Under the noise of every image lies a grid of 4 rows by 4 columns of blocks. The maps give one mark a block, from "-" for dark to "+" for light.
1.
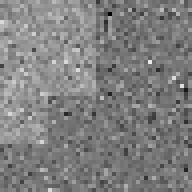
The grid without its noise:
+ + - -
+ + - -
+ - - -
- - - -
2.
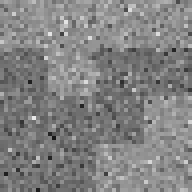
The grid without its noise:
+ + + +
- + - -
- - - +
- - + +
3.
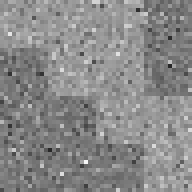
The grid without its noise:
+ + + -
- + + -
- - + +
- - - +
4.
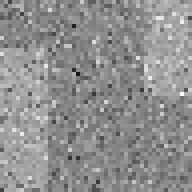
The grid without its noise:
- - - +
+ - - +
+ - - -
+ - - -
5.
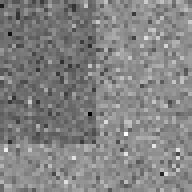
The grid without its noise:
- - + +
- - + +
- - + +
+ + + +
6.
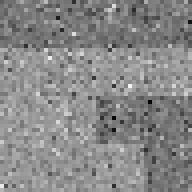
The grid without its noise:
- - - -
+ + + +
+ + - -
+ + + -
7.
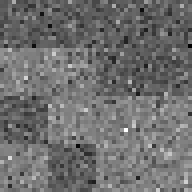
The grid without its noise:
- - - -
+ + - -
- + + +
+ - + +
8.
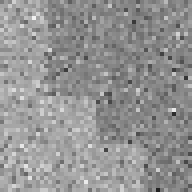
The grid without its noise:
+ - - -
+ - - -
+ + - -
+ + + -
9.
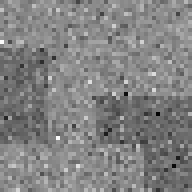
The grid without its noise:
+ + + +
- + + +
- + - -
+ + + -
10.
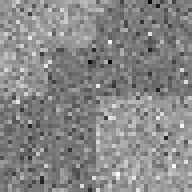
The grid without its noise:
+ + - -
+ - - -
- - + +
- - + +
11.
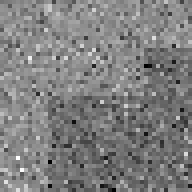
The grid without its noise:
+ + + +
+ + + -
+ - - -
+ - - -
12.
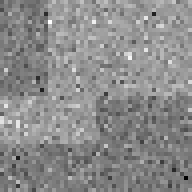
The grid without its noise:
- + + +
- + + +
+ + - -
- - - -
